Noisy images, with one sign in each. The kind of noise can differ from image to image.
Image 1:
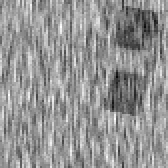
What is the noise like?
streaked along the columns
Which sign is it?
colon
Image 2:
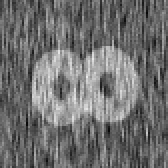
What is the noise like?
streaked along the columns
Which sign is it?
infinity sign
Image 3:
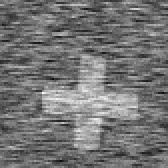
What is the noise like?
streaked along the rows
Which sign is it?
plus sign
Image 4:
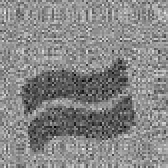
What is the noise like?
low rank plus noise
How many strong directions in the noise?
two
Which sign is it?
approximately sign
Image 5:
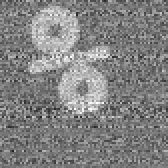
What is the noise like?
rows of uneven size
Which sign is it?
percent sign
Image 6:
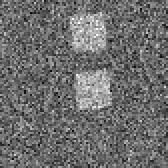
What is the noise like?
independent entries
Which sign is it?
colon
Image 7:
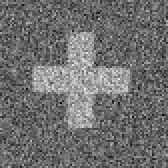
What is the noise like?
independent entries
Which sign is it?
plus sign
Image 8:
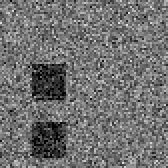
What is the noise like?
independent entries
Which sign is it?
colon
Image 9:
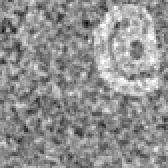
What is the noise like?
blotchy
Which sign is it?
at sign
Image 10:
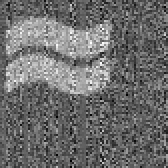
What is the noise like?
columns of uneven size
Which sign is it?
approximately sign
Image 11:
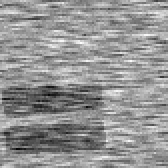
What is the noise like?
streaked along the rows
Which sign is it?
equals sign
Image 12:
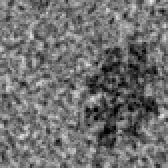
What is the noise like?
blotchy
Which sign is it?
hash sign
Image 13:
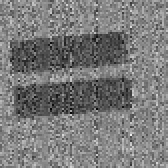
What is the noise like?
columns of uneven size
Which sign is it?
equals sign
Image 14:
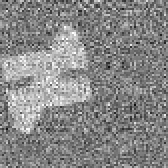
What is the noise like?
low rank plus noise
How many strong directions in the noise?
three or four
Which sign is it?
not-equal sign
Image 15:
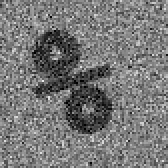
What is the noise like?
independent entries
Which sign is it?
percent sign
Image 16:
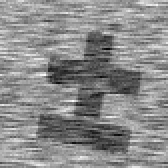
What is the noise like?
streaked along the rows
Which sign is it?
plus-minus sign
